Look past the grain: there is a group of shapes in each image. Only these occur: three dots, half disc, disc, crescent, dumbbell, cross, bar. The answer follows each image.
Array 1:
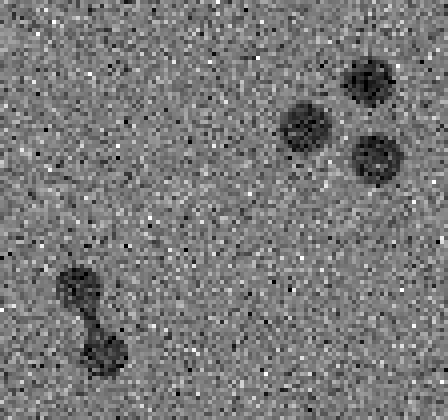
top right: three dots; bottom left: dumbbell
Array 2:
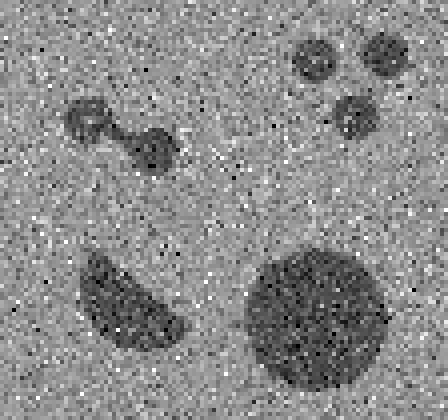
top left: dumbbell; top right: three dots; bottom left: half disc; bottom right: disc
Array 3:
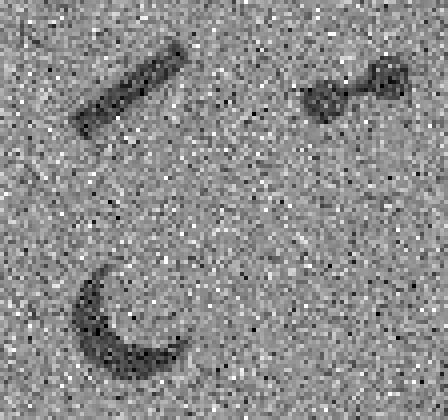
top left: bar; top right: dumbbell; bottom left: crescent
